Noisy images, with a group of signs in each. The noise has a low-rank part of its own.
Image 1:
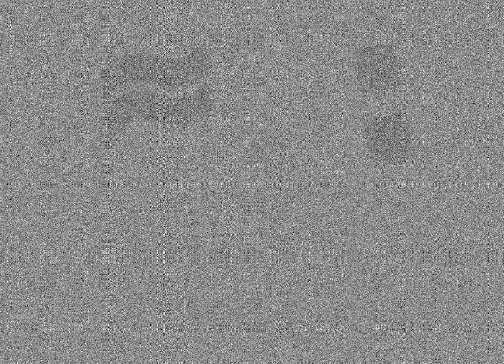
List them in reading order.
top left: dark approximately sign; top right: dark colon
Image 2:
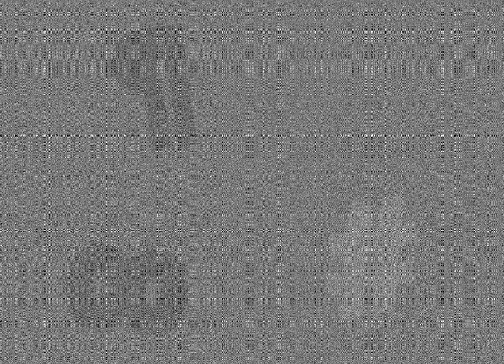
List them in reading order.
top left: dark pilcrow; bottom left: dark infinity sign; bottom right: light hash sign
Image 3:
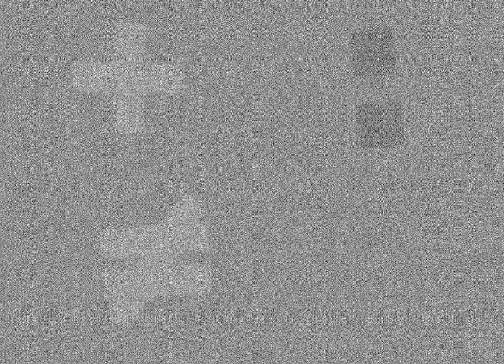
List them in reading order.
top left: light plus sign; top right: dark colon; bottom left: light not-equal sign
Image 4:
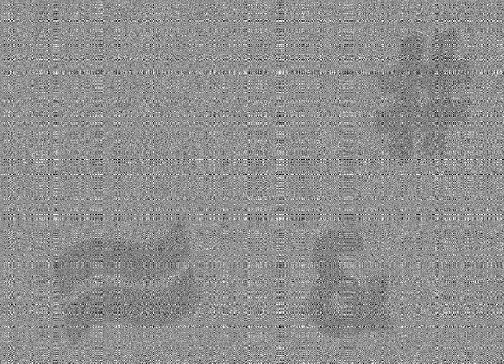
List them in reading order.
top right: dark hash sign; bottom left: dark approximately sign; bottom right: dark ampersand
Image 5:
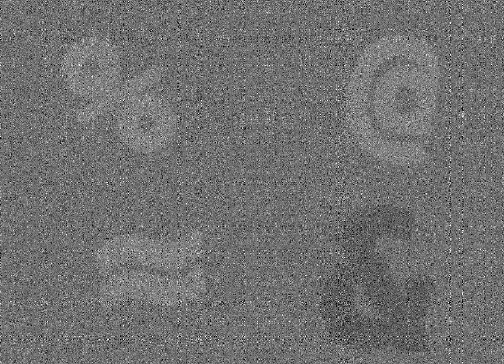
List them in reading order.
top left: light percent sign; top right: light at sign; bottom left: light approximately sign; bottom right: dark ampersand
